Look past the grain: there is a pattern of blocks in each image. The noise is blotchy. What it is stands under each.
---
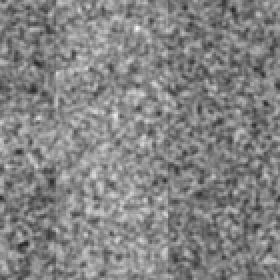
top and bottom mirror each other
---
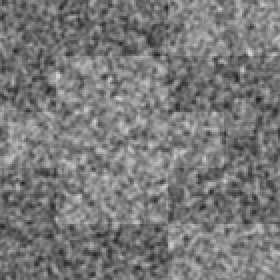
top and bottom mirror each other
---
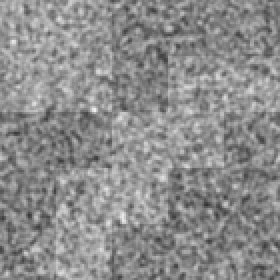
mirrored about the diagonal from the top left
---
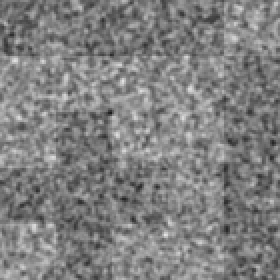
mirrored about the diagonal from the bottom left
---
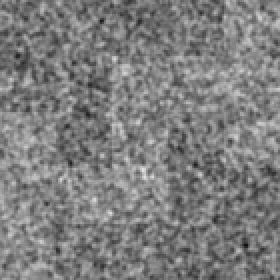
the same after a half turn
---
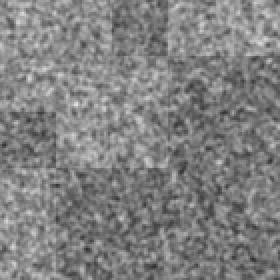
mirrored about the diagonal from the top left
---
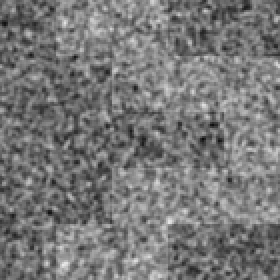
top and bottom mirror each other
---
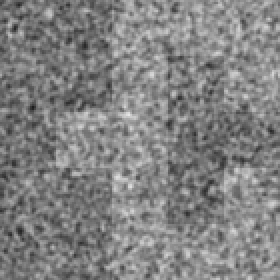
top and bottom mirror each other
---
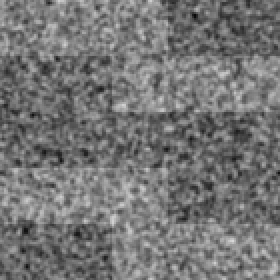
the same after a half turn
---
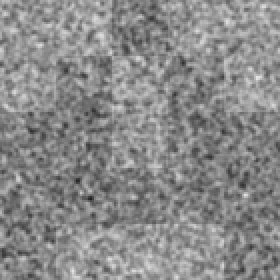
left and right mirror each other
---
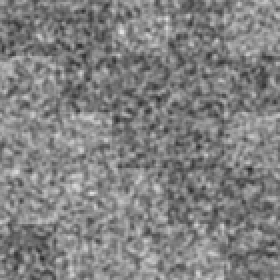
mirrored about the diagonal from the bottom left
